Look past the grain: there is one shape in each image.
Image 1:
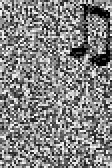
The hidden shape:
pair of musical notes
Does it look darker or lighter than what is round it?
darker
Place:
top right
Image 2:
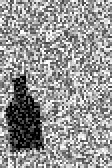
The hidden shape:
bottle
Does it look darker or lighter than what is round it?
darker
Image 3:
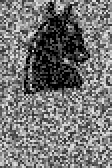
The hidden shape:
chess knight
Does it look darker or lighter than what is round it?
darker
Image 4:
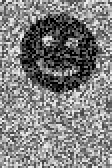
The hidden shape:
smiling face
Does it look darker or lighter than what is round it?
darker
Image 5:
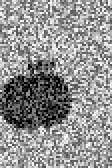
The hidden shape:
apple
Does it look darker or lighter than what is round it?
darker
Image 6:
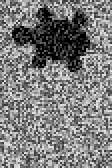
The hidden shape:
turtle
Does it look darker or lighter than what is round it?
darker
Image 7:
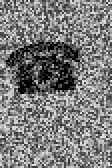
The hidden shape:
telephone
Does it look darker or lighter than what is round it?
darker
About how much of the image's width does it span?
two thirds
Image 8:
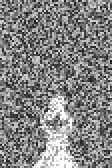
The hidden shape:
chess bishop
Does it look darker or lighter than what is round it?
lighter
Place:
bottom middle
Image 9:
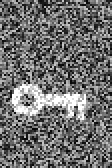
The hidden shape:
key
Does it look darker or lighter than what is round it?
lighter
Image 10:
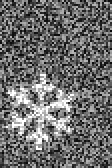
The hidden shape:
snowflake
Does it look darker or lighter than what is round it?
lighter
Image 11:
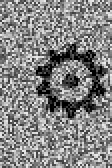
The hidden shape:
gear
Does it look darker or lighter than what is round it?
darker
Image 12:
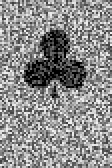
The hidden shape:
club
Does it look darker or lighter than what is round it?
darker
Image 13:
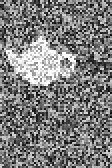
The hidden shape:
teapot
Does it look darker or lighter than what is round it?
lighter
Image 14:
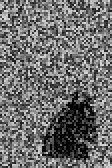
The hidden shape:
chess knight
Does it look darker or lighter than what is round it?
darker
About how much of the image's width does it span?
half
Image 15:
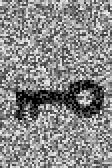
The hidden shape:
key
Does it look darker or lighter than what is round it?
darker
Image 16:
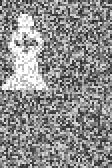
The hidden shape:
chess bishop
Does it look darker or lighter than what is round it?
lighter
